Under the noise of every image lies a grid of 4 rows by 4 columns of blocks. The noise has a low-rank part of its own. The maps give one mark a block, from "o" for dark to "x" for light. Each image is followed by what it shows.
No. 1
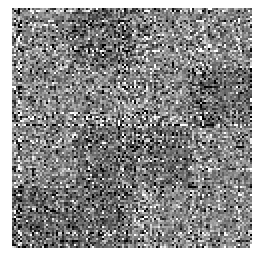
x o x x
x x x o
x o o x
o o x x
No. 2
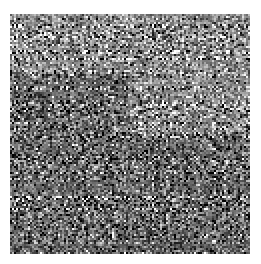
x x x x
o o x x
o o o o
o o o o
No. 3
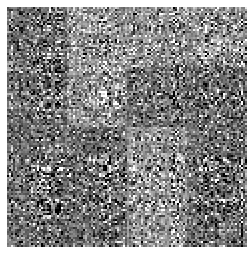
o x x x
o x o o
o o x o
o o x o
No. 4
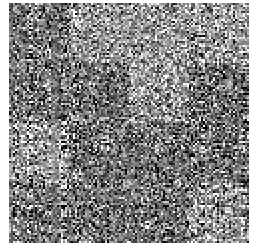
o x x x
o o x o
x o o o
o o o x
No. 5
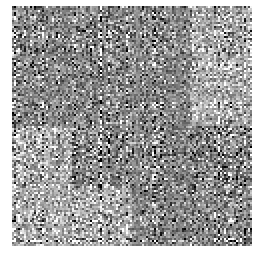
o o o x
o o o x
x o o o
x x o o
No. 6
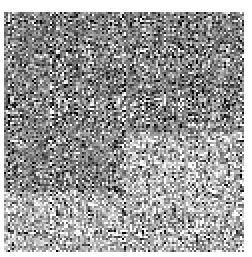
o o o o
o o o o
o o x x
x x x x
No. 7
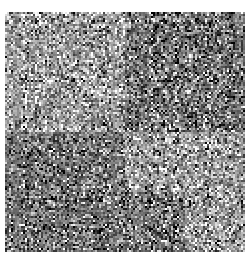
x x o o
x x o o
o o x x
o o o x
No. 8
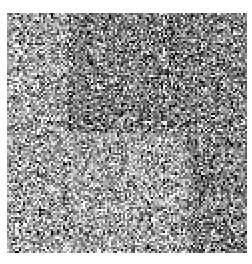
x o o o
x o o o
x x x o
x x x o
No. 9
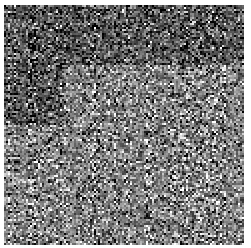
o o o o
o x x x
x x x x
x x x x
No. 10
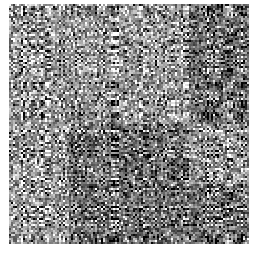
x x x o
x x x o
x o o x
x o o o
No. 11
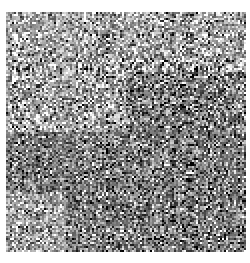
x x x x
x x o o
o o o o
x o o o
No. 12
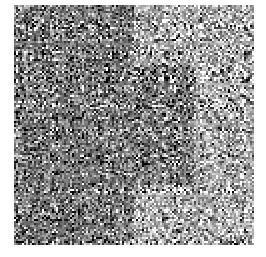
o o x x
o o o x
o o o x
o o x x
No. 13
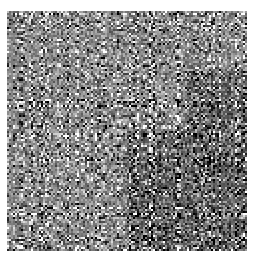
x x x x
x x x o
x x o o
x x o o
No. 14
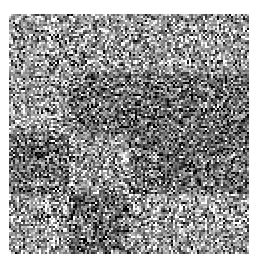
x x x x
x o o o
o x o o
x o x x
